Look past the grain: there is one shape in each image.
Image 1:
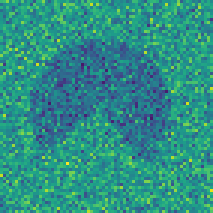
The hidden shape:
disc with a wedge cut out
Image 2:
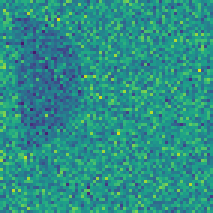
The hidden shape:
half disc
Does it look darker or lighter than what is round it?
darker
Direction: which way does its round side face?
right
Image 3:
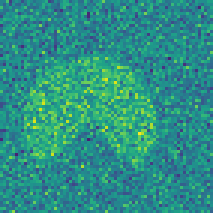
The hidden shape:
disc with a wedge cut out
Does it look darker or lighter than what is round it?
lighter
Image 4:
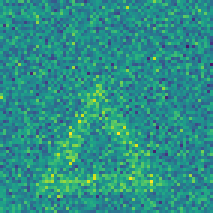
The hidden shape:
triangle frame
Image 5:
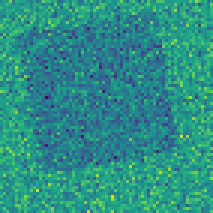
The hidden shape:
square
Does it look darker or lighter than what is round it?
darker
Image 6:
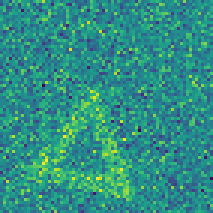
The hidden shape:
triangle frame
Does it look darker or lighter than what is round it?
lighter
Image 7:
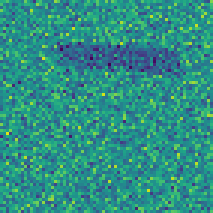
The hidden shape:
bar
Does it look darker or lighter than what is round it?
darker
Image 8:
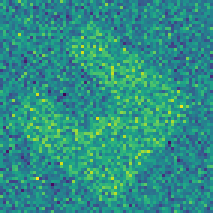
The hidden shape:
square with a notch
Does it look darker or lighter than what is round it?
lighter
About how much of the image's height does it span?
nearly all
